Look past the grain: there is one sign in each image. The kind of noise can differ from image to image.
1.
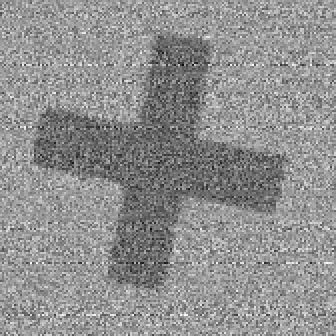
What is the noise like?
rows of uneven size
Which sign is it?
plus sign
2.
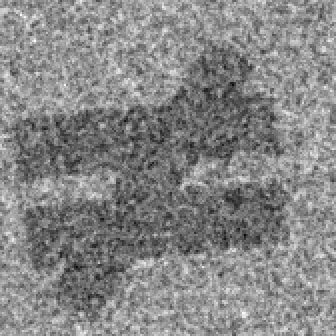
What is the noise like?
blotchy
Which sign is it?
not-equal sign
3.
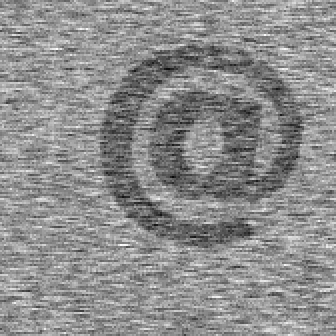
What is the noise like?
streaked along the rows
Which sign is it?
at sign
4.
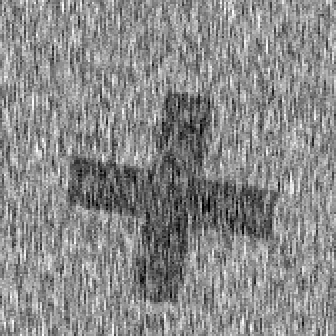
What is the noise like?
streaked along the columns
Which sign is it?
plus sign
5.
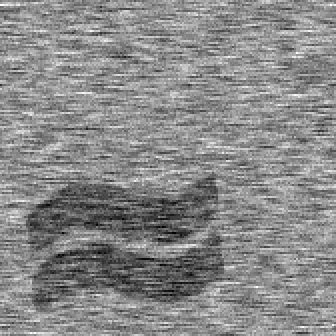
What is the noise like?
streaked along the rows
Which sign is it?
approximately sign
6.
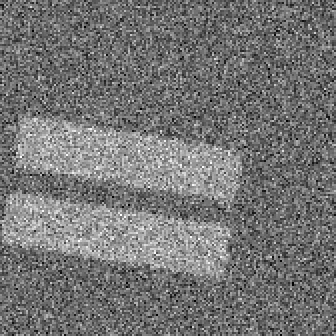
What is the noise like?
independent entries
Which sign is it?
equals sign
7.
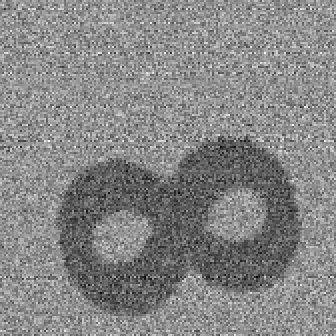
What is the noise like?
rows of uneven size
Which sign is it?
infinity sign
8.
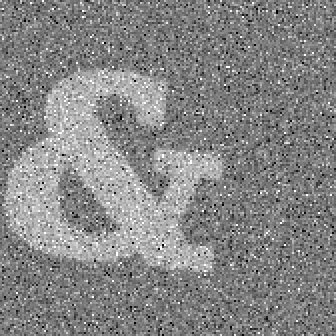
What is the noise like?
heavy tails
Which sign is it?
ampersand
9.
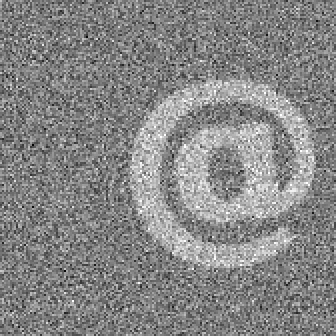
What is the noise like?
low rank plus noise
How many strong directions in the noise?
five to eight
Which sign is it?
at sign
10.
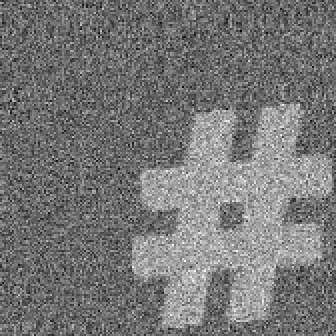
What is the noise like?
low rank plus noise
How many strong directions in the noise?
three or four
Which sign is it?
hash sign
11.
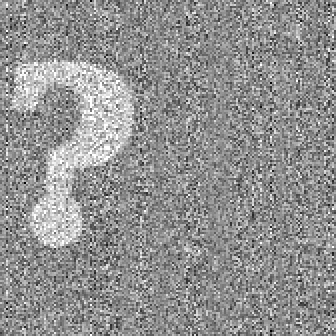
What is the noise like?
columns of uneven size
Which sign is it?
question mark
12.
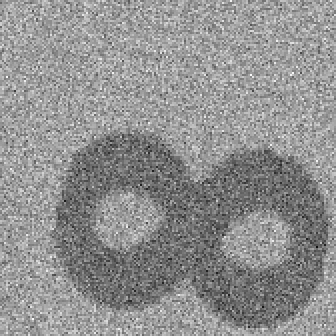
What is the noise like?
independent entries
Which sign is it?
infinity sign
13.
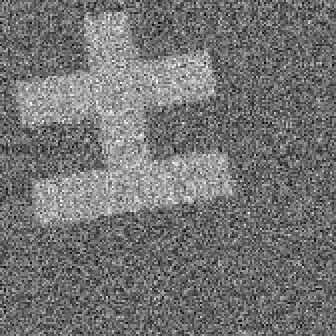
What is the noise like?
low rank plus noise
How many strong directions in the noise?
three or four
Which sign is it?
plus-minus sign
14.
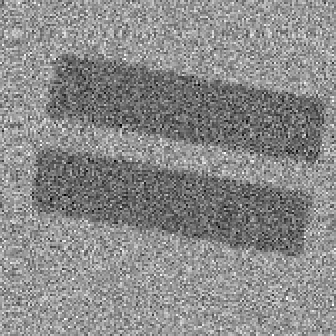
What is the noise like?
low rank plus noise
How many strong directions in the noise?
one
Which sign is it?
equals sign
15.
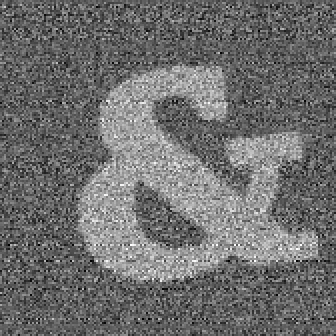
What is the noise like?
rows of uneven size
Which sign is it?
ampersand
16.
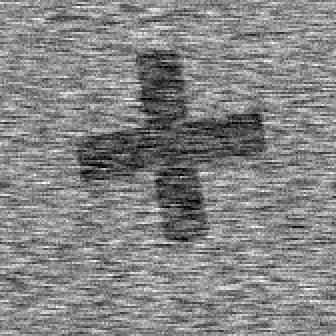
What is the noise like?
streaked along the rows
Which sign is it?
plus sign
